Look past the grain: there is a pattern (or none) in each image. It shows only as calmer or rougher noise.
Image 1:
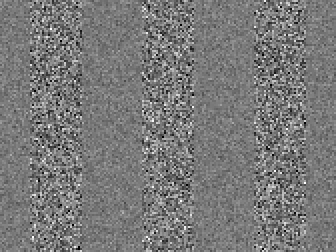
vertical stripes
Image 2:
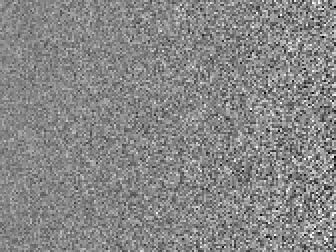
a smooth slope
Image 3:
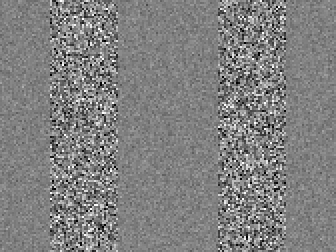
vertical stripes
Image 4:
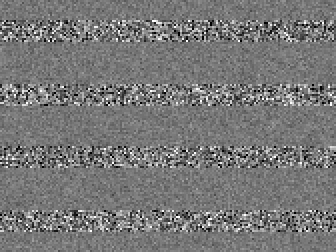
horizontal stripes
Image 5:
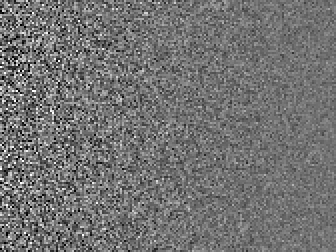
a smooth slope
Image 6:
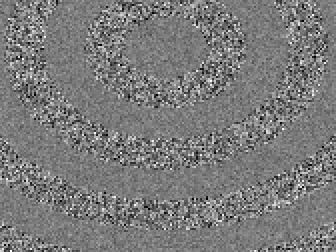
rings round one point
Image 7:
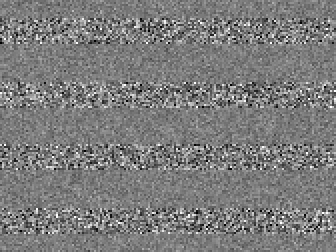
horizontal stripes
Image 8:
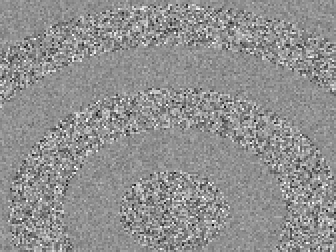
rings round one point
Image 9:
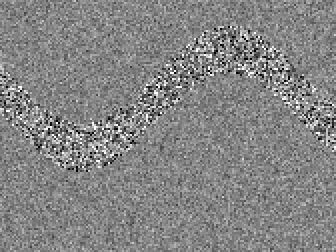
a wavy band
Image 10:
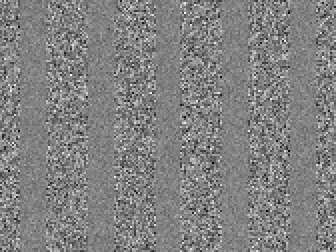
vertical stripes
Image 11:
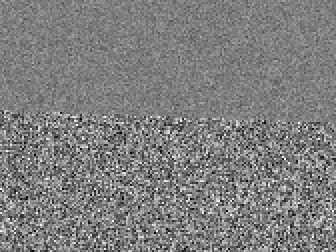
a sharp edge
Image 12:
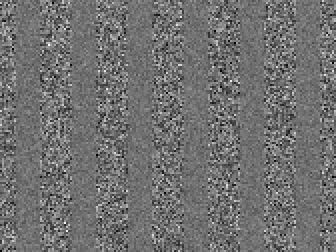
vertical stripes
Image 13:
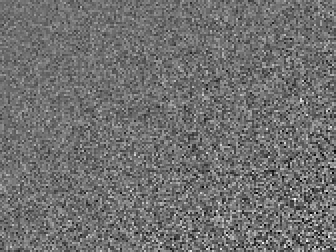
a smooth slope
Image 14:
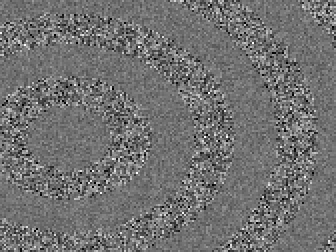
rings round one point
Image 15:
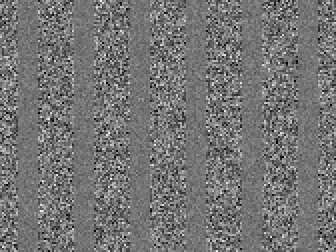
vertical stripes
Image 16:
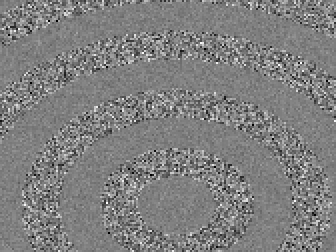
rings round one point
